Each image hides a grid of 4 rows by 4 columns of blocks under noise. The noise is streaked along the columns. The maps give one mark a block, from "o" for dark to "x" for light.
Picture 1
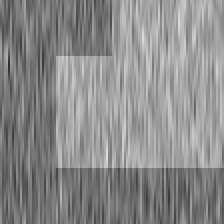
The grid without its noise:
ooxx
oxxx
oxxx
oooo
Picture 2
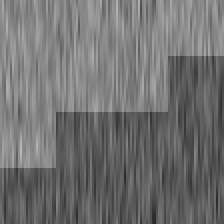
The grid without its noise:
xxxx
xxxo
xooo
oooo
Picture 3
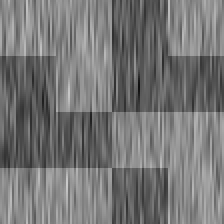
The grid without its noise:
xxox
oxoo
ooxx
xxox
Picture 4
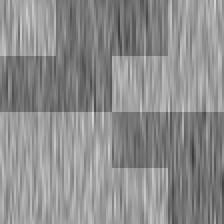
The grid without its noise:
xoox
ooxx
xxoo
xxxo
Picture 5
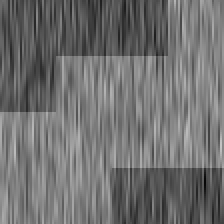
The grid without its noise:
ooox
oxxx
xxxx
xxoo
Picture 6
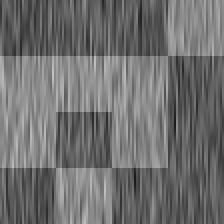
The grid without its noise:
ooox
xxxo
xoxo
oxoo
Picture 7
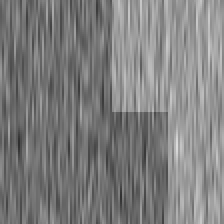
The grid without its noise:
ooxx
ooxx
ooox
ooox
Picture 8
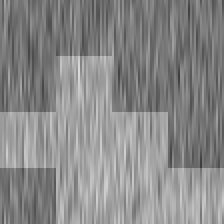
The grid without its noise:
oooo
oxoo
xxxo
oxxx
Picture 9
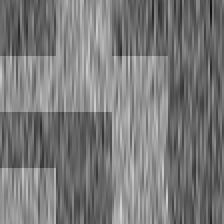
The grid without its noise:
oxoo
xxxo
ooxo
xoxo
